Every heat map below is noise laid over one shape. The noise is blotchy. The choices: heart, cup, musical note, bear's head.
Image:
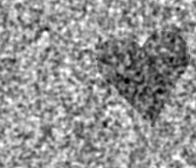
dark heart
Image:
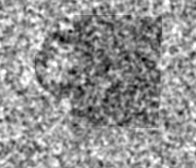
dark cup
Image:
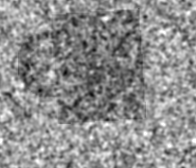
dark cup
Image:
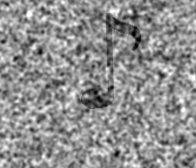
dark musical note
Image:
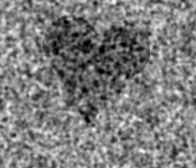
dark heart
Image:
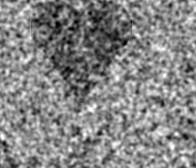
dark heart
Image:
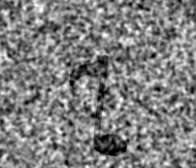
dark musical note
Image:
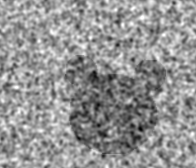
dark bear's head
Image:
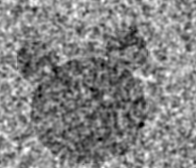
dark bear's head
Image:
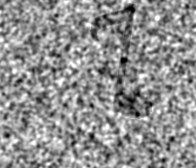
dark musical note
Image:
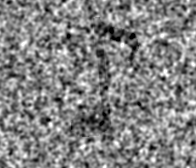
dark musical note
